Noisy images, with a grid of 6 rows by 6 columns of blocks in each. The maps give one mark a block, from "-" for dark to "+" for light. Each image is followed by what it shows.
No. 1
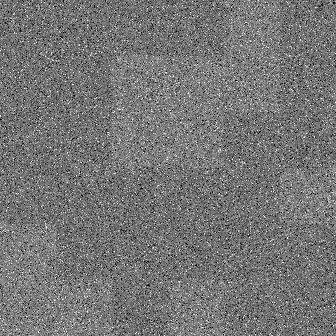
----+-
--+++-
--++--
-----+
+-----
++-+--
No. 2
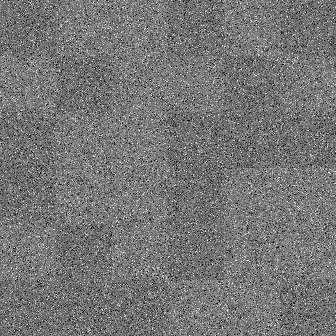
-++-+-
+-++-+
-++---
-++-++
+-+-++
---++-
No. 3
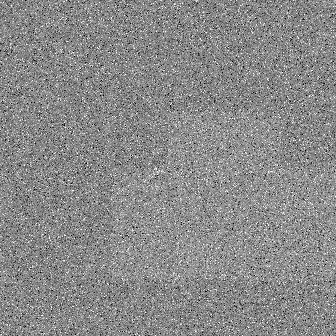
------
------
---++-
--++++
--++++
------
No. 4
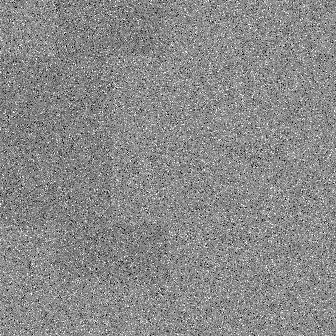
+--+++
--++++
--++++
--++++
+--+++
++++++
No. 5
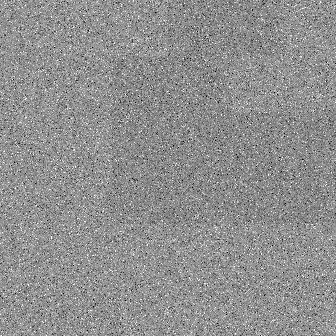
+++--+
++--++
++----
++----
++++++
++++++
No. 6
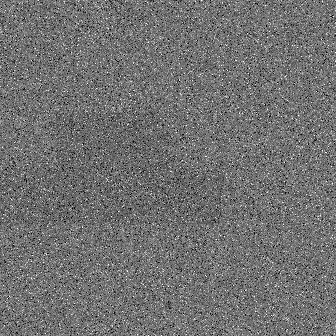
++++++
++++++
+--+++
----++
++++++
++++++
